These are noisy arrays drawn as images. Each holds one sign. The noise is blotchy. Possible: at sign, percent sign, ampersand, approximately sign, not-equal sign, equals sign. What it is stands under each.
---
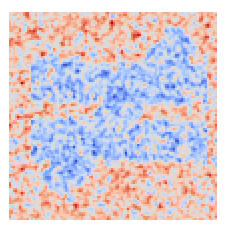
blue not-equal sign
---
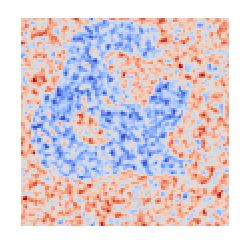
blue ampersand
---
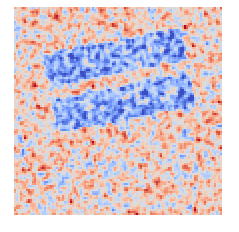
blue equals sign
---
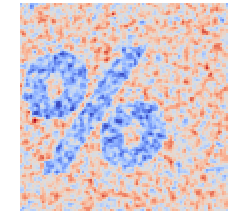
blue percent sign
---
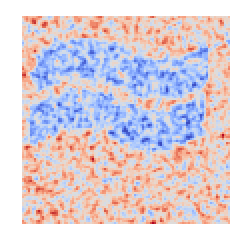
blue approximately sign
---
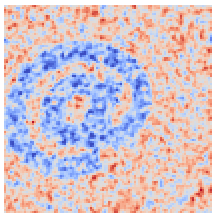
blue at sign
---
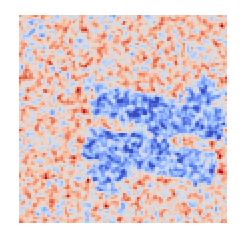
blue not-equal sign
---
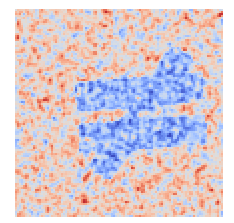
blue not-equal sign
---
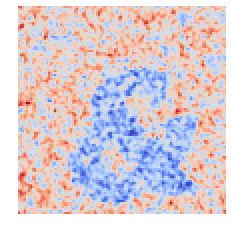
blue ampersand
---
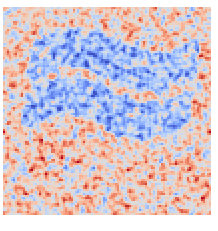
blue approximately sign
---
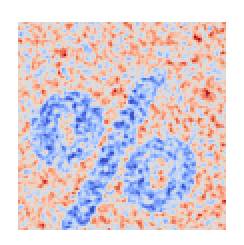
blue percent sign
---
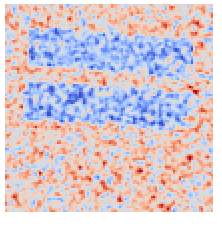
blue equals sign
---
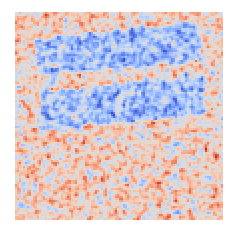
blue equals sign
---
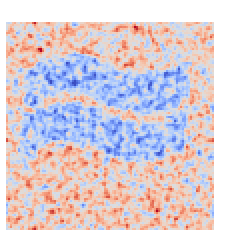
blue approximately sign
